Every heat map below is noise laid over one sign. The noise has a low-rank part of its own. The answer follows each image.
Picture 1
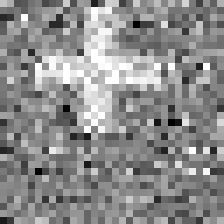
plus sign
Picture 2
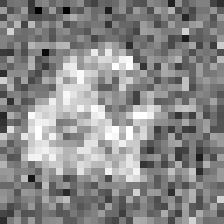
ampersand
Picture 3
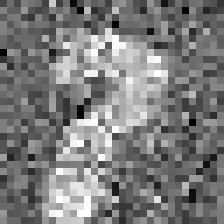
question mark
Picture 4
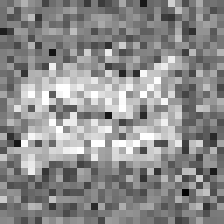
approximately sign
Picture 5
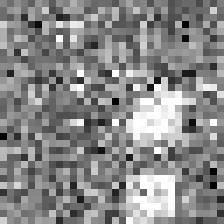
colon
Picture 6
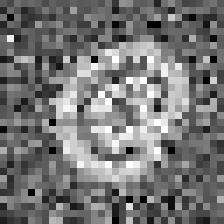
at sign
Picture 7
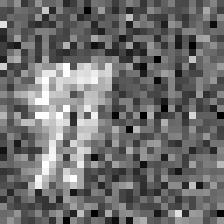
pilcrow
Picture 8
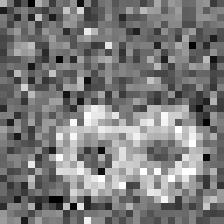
infinity sign
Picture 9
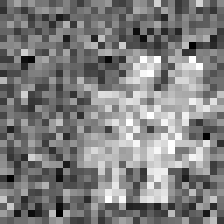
hash sign
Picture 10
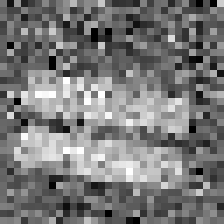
equals sign
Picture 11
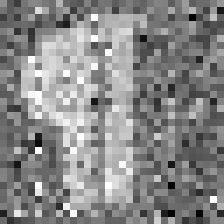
pilcrow
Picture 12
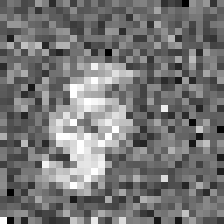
section sign
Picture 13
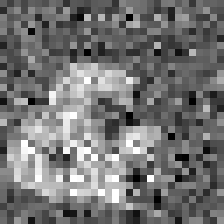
ampersand
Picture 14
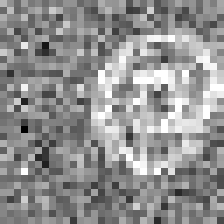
at sign
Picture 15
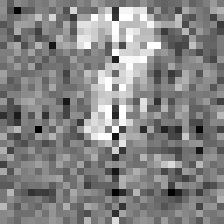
question mark
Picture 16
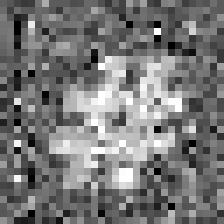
hash sign
